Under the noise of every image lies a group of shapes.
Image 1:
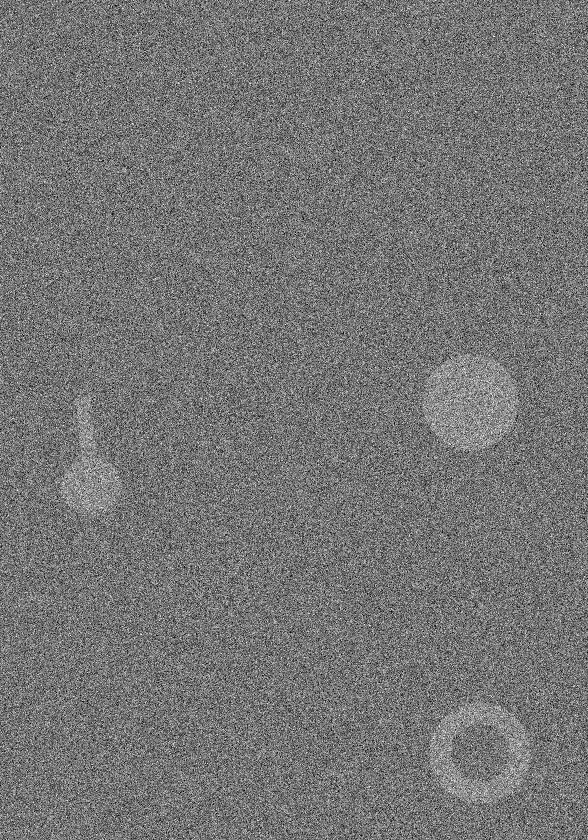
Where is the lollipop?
middle left
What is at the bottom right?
ring
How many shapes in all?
3
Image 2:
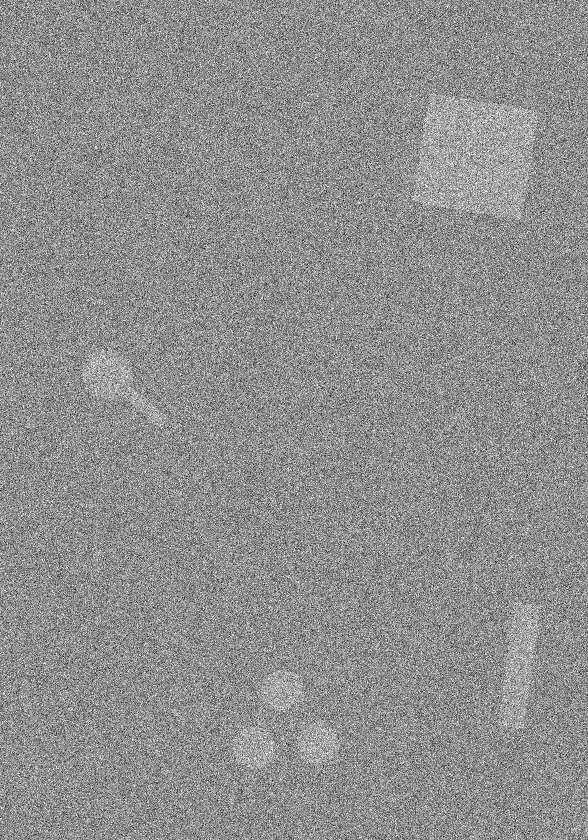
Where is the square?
top right
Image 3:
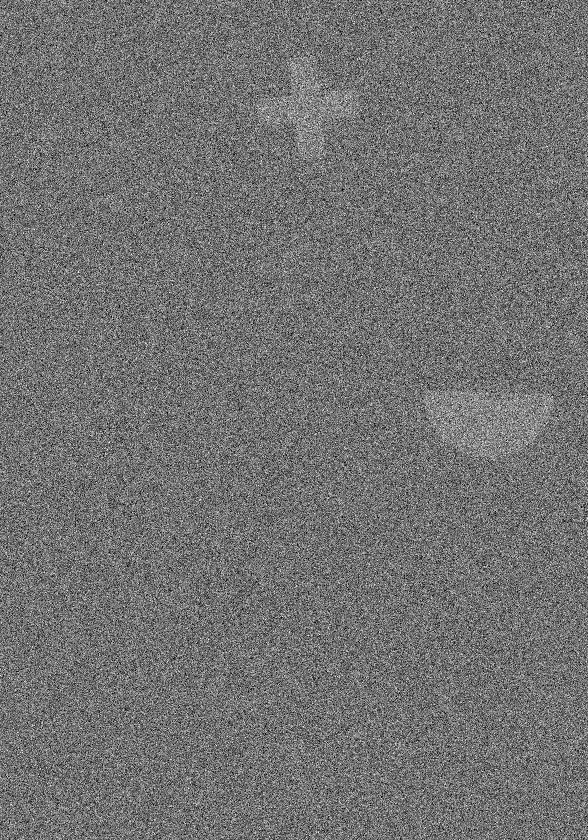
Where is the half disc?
middle right
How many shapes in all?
2
